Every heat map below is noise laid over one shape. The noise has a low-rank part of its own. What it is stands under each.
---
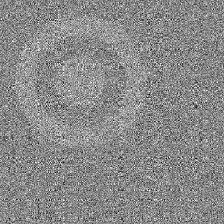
bullseye
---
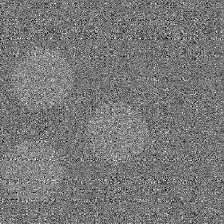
three dots
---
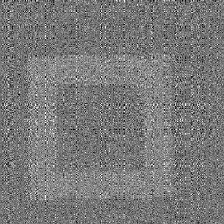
square frame
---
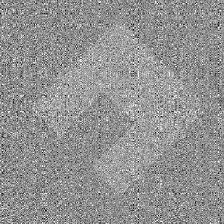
square with a notch
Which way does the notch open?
down and left
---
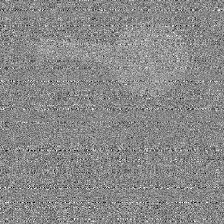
lollipop
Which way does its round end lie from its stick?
right
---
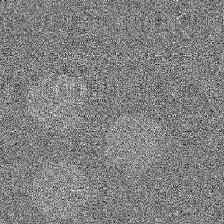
three dots
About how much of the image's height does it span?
two thirds
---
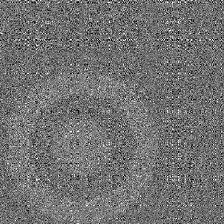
bullseye
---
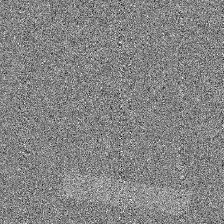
bar
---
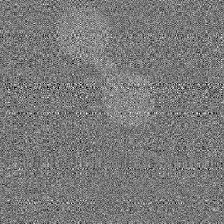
dumbbell
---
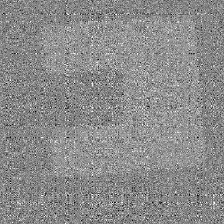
square with a notch
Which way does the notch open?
left
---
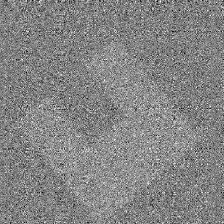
square with a notch
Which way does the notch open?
up and left
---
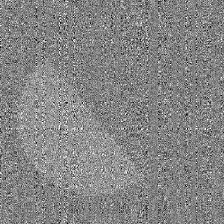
half disc
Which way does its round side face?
down and left
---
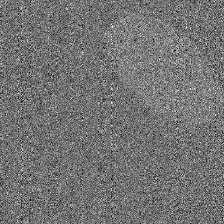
ellipse
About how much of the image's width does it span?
half
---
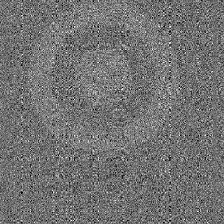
bullseye
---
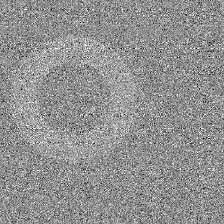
ring
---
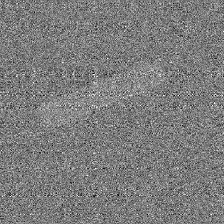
bar
